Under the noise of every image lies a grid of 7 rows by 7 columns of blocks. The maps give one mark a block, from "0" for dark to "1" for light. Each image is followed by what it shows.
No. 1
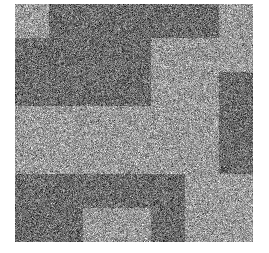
1 0 0 0 0 0 1
0 0 0 0 1 1 1
0 0 0 0 1 1 0
1 1 1 1 1 1 0
1 1 1 1 1 1 0
0 0 0 0 0 1 1
0 0 1 1 0 1 1
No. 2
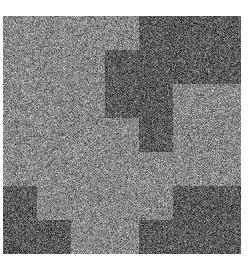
1 1 1 1 0 0 0
1 1 1 0 0 0 0
1 1 1 0 0 1 1
1 1 1 1 0 1 1
1 1 1 1 1 1 1
0 1 1 1 1 0 0
0 0 1 1 0 0 0
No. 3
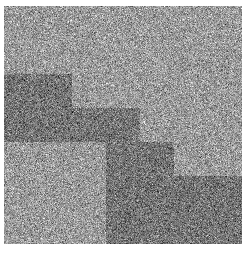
1 1 1 1 1 1 1
1 1 1 1 1 1 1
0 0 1 1 1 1 1
0 0 0 0 1 1 1
1 1 1 0 0 1 1
1 1 1 0 0 0 0
1 1 1 0 0 0 0
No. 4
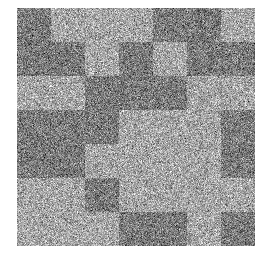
0 1 1 1 0 0 1
0 0 1 0 1 0 0
1 1 0 0 0 1 1
0 0 0 1 1 1 0
0 0 1 1 1 1 0
1 1 0 1 1 1 1
1 1 1 0 0 1 0
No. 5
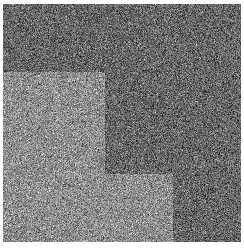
0 0 0 0 0 0 0
0 0 0 0 0 0 0
1 1 1 0 0 0 0
1 1 1 0 0 0 0
1 1 1 0 0 0 0
1 1 1 1 1 0 0
1 1 1 1 1 0 0
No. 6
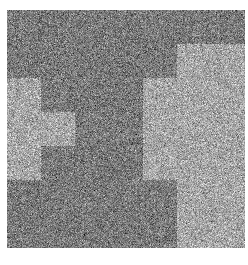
0 0 0 0 0 0 0
0 0 0 0 0 1 1
1 0 0 0 1 1 1
1 1 0 0 1 1 1
1 0 0 0 1 1 1
0 0 0 0 0 1 1
0 0 0 0 0 1 1
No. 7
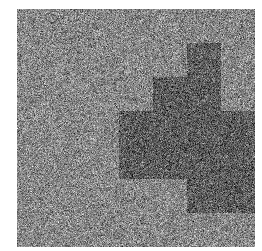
1 1 1 1 1 1 1
1 1 1 1 1 0 1
1 1 1 1 0 0 1
1 1 1 0 0 0 0
1 1 1 0 0 0 0
1 1 1 1 1 0 0
1 1 1 1 1 1 1
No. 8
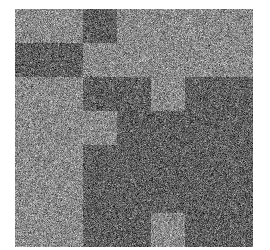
1 1 0 1 1 1 1
0 0 1 1 1 1 1
1 1 0 0 1 0 0
1 1 1 0 0 0 0
1 1 0 0 0 0 0
1 1 0 0 0 0 0
1 1 0 0 1 0 0
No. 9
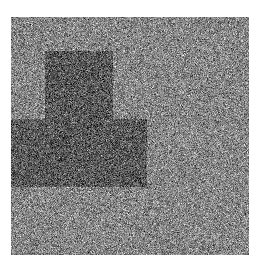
1 1 1 1 1 1 1
1 0 0 1 1 1 1
1 0 0 1 1 1 1
0 0 0 0 1 1 1
0 0 0 0 1 1 1
1 1 1 1 1 1 1
1 1 1 1 1 1 1
